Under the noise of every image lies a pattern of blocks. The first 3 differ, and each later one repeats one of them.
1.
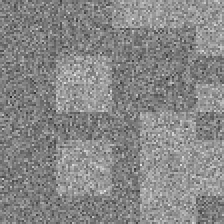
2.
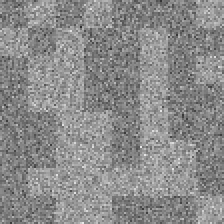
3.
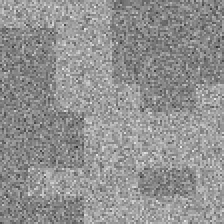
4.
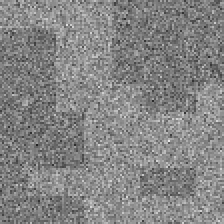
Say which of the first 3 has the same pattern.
3
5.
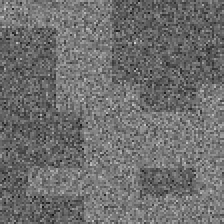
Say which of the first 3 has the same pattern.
3
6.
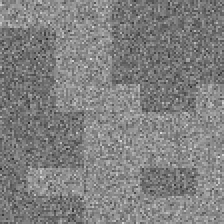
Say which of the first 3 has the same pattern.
3
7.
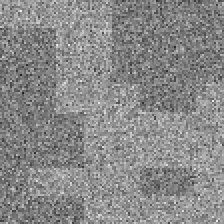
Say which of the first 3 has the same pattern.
3
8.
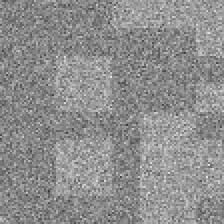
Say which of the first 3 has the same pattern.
1
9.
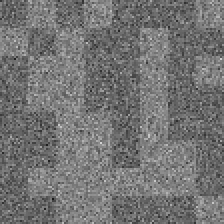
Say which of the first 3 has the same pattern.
2
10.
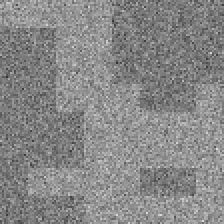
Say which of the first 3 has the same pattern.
3
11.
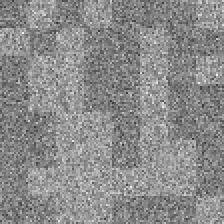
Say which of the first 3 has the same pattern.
2
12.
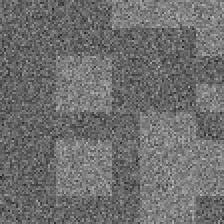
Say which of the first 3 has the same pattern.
1
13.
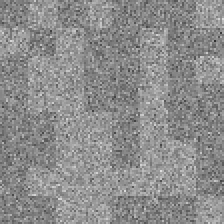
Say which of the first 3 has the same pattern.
2
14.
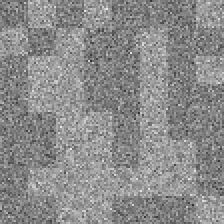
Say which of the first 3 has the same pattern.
2
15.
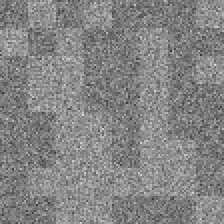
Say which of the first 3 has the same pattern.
2
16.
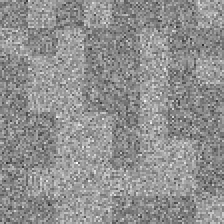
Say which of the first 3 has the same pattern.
2
